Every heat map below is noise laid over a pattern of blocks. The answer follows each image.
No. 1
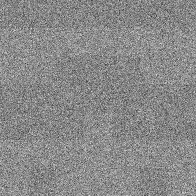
left and right mirror each other
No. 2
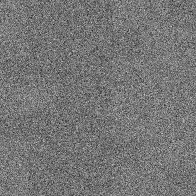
top and bottom mirror each other
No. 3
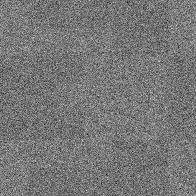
top and bottom mirror each other
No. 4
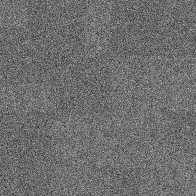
mirrored about the diagonal from the top left
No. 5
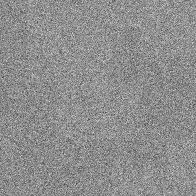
no symmetry
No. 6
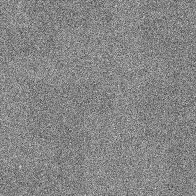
no symmetry
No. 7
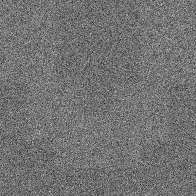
left and right mirror each other
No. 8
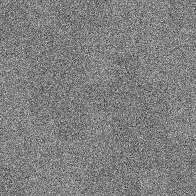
the same after a half turn
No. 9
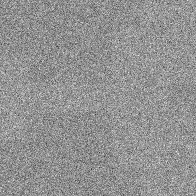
top and bottom mirror each other
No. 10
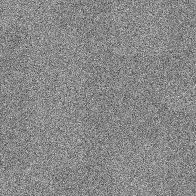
top and bottom mirror each other
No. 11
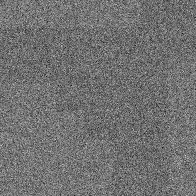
mirrored about the diagonal from the bottom left
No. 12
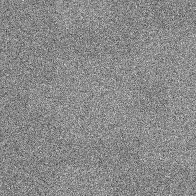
top and bottom mirror each other
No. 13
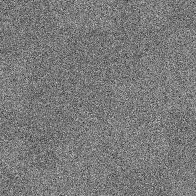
mirrored about the diagonal from the top left
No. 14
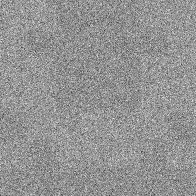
left and right mirror each other
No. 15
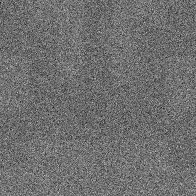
left and right mirror each other
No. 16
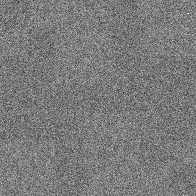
the same after a half turn
